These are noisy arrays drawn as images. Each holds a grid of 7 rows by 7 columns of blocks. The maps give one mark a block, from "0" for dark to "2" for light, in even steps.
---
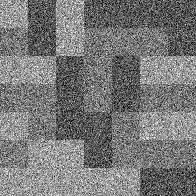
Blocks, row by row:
2020000
1021110
2201022
1101011
2100122
1220111
2222200
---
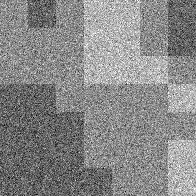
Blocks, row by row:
1012210
1112210
1112221
0011112
0001111
0001112
0000112
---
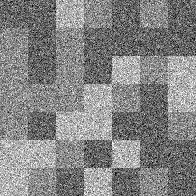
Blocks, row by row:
0021010
1010000
1010212
1112102
1022001
2210200
2102010
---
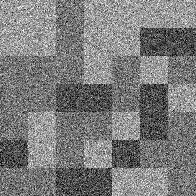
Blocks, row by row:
2212222
2212200
1112121
1100102
1211201
0212011
1100221
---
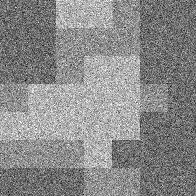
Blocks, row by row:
0022100
0011100
0012200
1222210
2222200
1112000
0001100
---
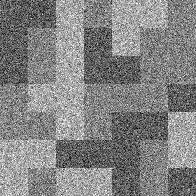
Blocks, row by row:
0021221
0120211
0120011
1221110
1121002
2200012
2122010
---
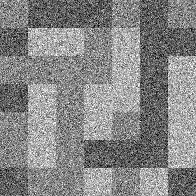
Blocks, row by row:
1000101
0221200
1111202
0212202
1212102
1210002
0112120
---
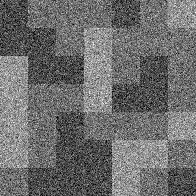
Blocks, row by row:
0111012
0012111
2002101
2112001
2101112
2100221
1000210
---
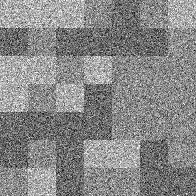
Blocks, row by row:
2221012
0100001
2212111
2120111
0000111
0102201
1201100
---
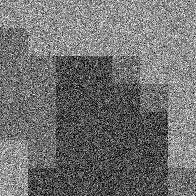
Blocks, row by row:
2222222
1222222
1100122
1100012
1100002
2100002
2000001
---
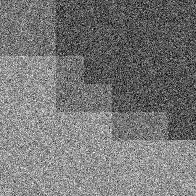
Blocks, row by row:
1100000
1100000
2210000
2211000
2222110
2222222
2222222
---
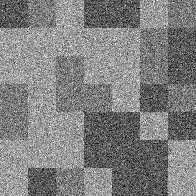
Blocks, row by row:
0120021
2222210
2212210
1211201
1220020
2220002
2012002
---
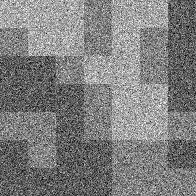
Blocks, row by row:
2221220
1221210
0012210
0001220
1101221
0100110
0000111
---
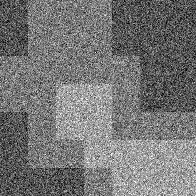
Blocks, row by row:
0111000
0111000
1111100
1122100
0122111
0112222
0001222
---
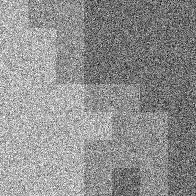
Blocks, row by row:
2110000
2210000
2210000
2221100
2222110
2221110
2221010
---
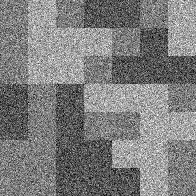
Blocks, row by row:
1210012
1222102
1221000
0102221
0101122
1100221
1100021
